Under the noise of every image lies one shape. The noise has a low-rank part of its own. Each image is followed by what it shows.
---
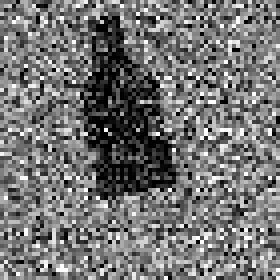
bottle
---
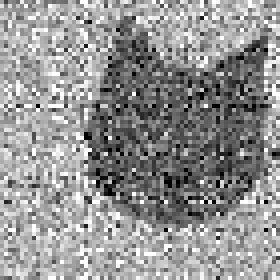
cat's head
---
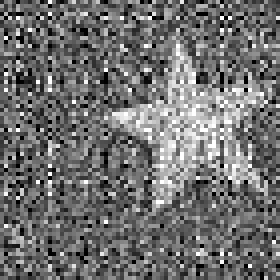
star
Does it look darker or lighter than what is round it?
lighter
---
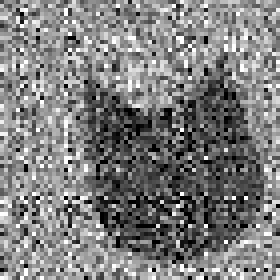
cat's head
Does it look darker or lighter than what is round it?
darker
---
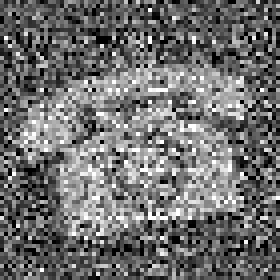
telephone
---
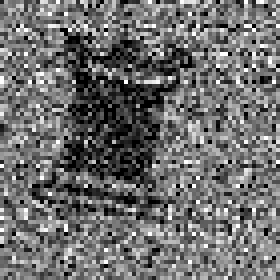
chess rook
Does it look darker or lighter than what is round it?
darker
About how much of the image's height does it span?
two thirds
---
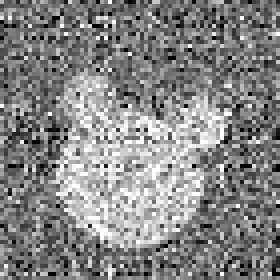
bear's head
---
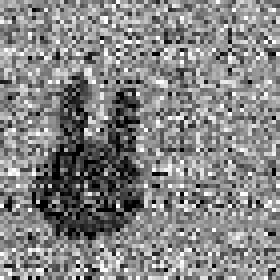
rabbit's head
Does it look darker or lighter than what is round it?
darker
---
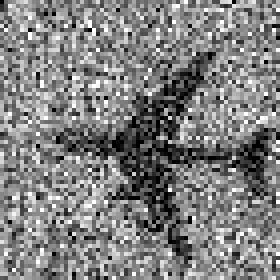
airplane
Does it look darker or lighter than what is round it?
darker
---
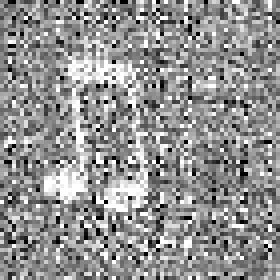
pair of musical notes
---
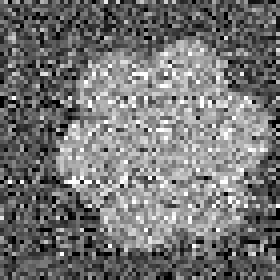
flower
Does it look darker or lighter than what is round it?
lighter
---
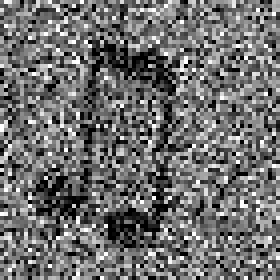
pair of musical notes
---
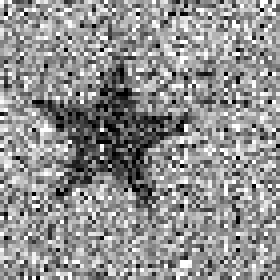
star
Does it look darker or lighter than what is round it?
darker
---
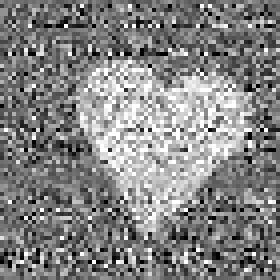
heart
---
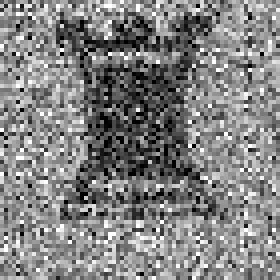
chess rook
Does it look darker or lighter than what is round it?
darker
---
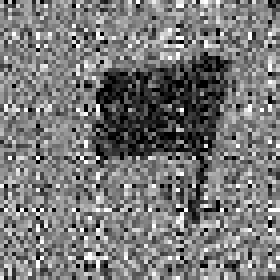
flag
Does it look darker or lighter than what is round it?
darker
